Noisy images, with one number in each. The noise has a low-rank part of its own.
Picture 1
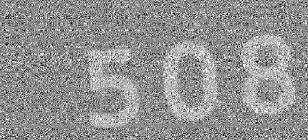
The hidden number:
508
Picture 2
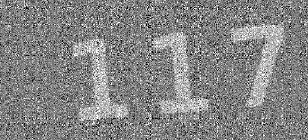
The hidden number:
117
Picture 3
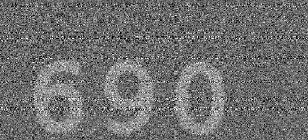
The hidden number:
690
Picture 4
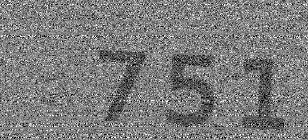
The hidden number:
751
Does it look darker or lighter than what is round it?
darker
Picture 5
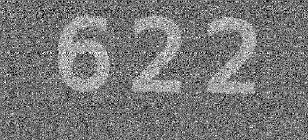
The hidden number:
622
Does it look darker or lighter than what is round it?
lighter
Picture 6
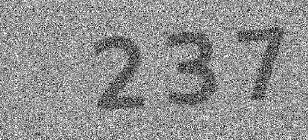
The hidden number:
237
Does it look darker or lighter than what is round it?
darker
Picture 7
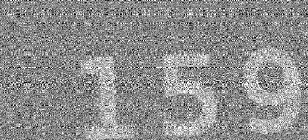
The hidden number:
159
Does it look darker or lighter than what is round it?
lighter
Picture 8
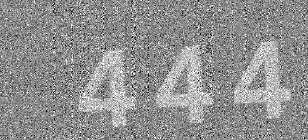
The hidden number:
444
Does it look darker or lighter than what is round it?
lighter
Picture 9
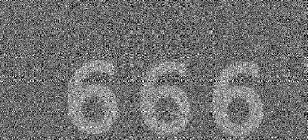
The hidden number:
666
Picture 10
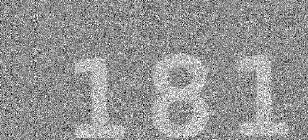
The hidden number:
181
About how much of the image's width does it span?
two thirds
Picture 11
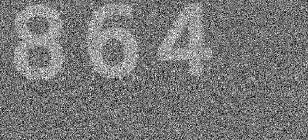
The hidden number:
864
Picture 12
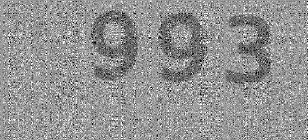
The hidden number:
993
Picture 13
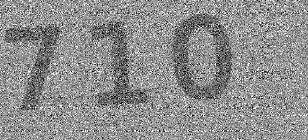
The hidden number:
710
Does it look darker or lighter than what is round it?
darker
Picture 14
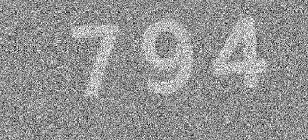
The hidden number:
794
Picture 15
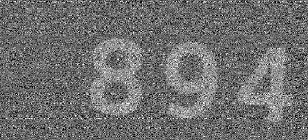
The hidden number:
894
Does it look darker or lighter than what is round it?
lighter
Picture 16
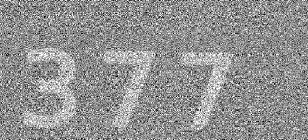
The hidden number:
377
